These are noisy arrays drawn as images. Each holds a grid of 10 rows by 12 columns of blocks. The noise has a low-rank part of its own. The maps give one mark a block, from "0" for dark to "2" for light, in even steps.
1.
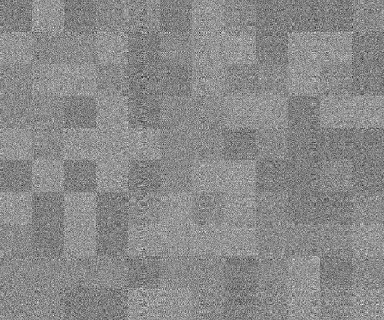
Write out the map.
020110210001
211201220220
122100211210
110201122022
212221101000
020201220010
202012121001
102022221112
111101101201
110022101212
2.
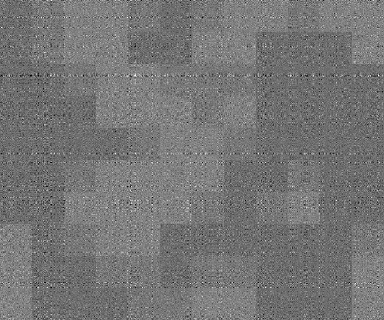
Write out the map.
012210122122
012200220002
001221110000
000222120000
000012210000
001222200100
002222101200
201220000001
200110110002
200011220002
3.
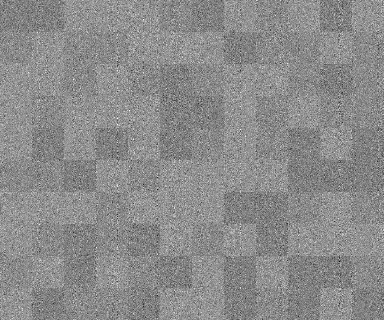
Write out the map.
002221021202
121122201121
221210122101
212220021211
202020121020
110212222000
222122200121
210102120222
120210202001
201102201020
